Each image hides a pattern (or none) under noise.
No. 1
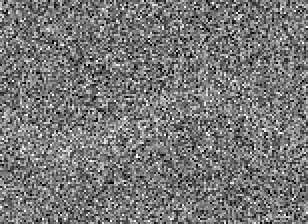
a wavy band
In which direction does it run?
left to right
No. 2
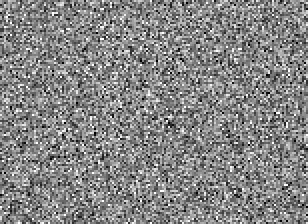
only noise
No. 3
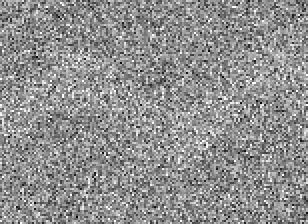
a wavy band
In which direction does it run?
left to right
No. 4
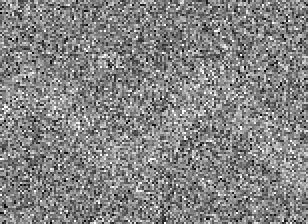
a wavy band
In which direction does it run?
left to right
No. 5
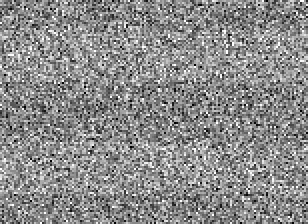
horizontal stripes
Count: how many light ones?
2
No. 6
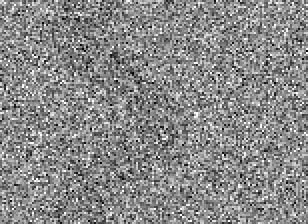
a wavy band
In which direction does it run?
top to bottom
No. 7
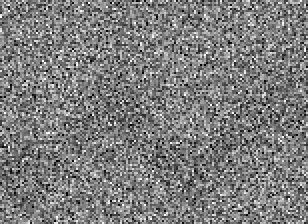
a wavy band
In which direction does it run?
left to right
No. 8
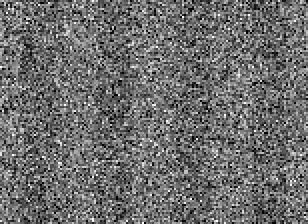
vertical stripes
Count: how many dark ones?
4
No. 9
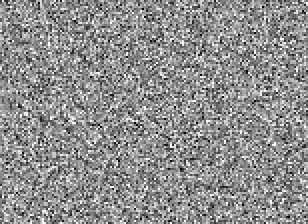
only noise
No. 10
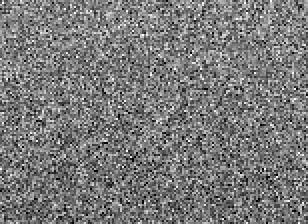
a smooth slope
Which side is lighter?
top
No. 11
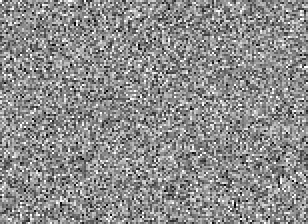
only noise
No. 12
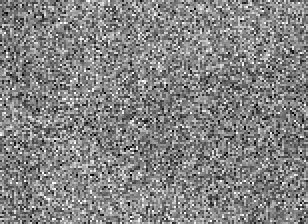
spokes from one point
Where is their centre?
middle left
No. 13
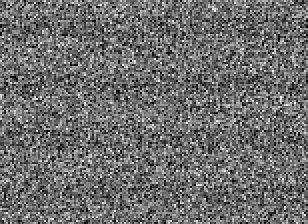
horizontal stripes
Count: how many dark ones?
4
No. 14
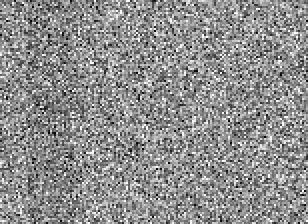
one vertical stripe
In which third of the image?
left
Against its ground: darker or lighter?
darker
